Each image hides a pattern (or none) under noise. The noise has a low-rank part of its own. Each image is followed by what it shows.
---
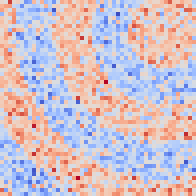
rings round one point
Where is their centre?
top right
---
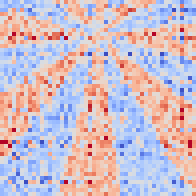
spokes from one point
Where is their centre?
top middle
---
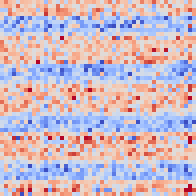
horizontal stripes
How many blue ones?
4
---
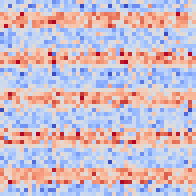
horizontal stripes
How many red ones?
5
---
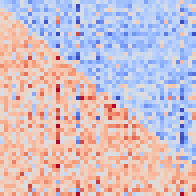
a sharp edge
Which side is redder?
bottom left
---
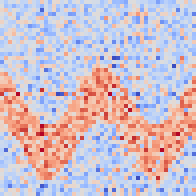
a wavy band
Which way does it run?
left to right
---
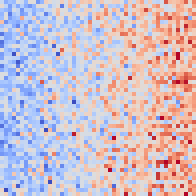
a smooth slope
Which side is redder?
right
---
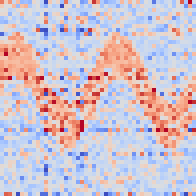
a wavy band
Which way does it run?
left to right
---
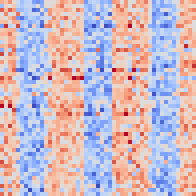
vertical stripes
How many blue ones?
3
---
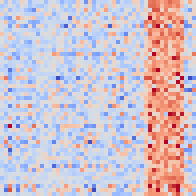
one vertical stripe
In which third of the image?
right
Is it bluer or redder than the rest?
redder
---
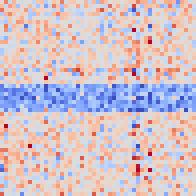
one horizontal stripe
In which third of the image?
middle
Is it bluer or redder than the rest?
bluer
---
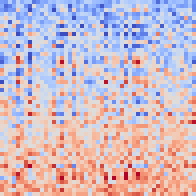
a smooth slope
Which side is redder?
bottom
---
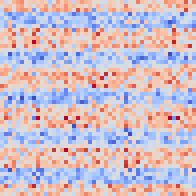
horizontal stripes
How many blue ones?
5
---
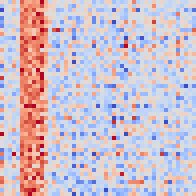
one vertical stripe
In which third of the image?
left
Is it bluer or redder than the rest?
redder
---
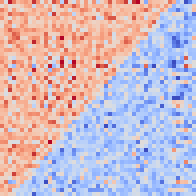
a sharp edge
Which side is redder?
top left
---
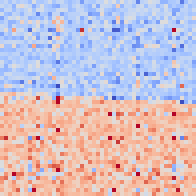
a sharp edge
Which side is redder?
bottom
